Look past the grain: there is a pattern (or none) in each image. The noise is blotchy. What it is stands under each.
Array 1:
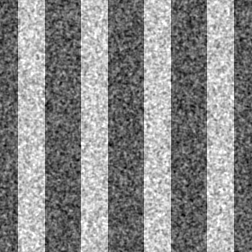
vertical stripes
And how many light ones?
4
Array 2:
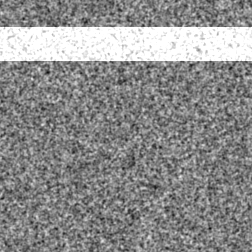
one horizontal stripe
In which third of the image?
top
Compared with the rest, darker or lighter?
lighter
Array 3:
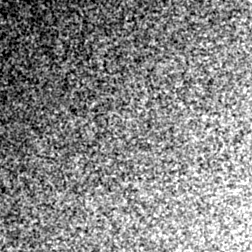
a smooth slope
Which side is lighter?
bottom right
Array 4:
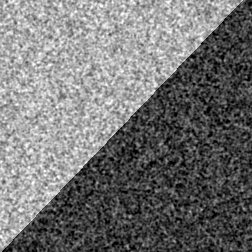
a sharp edge
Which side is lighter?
top left
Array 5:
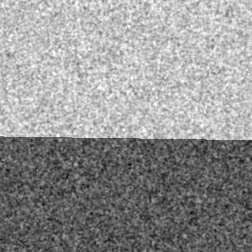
a sharp edge
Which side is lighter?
top
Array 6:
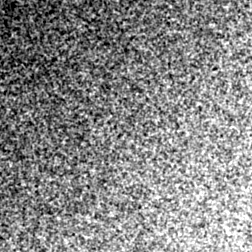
a smooth slope
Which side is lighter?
bottom right
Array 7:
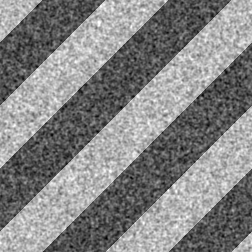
diagonal stripes
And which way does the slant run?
bottom left to top right
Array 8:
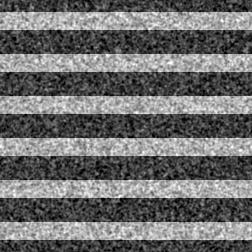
horizontal stripes
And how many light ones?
6
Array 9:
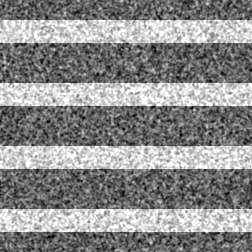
horizontal stripes
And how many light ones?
4
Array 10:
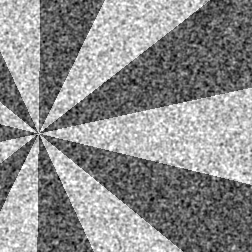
spokes from one point
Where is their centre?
middle left
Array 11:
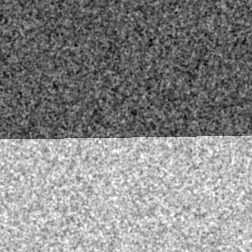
a sharp edge
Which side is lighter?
bottom
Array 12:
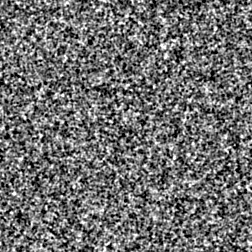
only noise
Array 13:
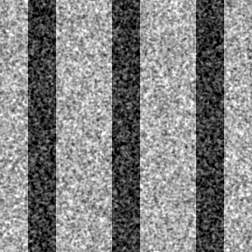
vertical stripes
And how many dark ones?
3
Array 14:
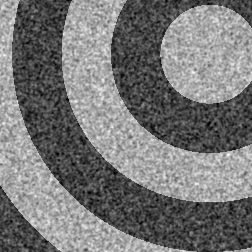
rings round one point
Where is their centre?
top right
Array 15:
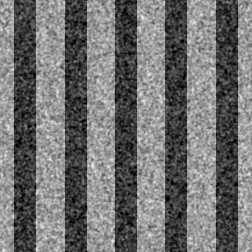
vertical stripes
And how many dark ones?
5
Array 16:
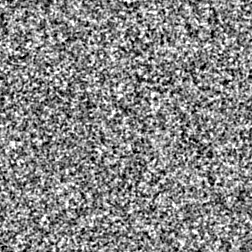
only noise
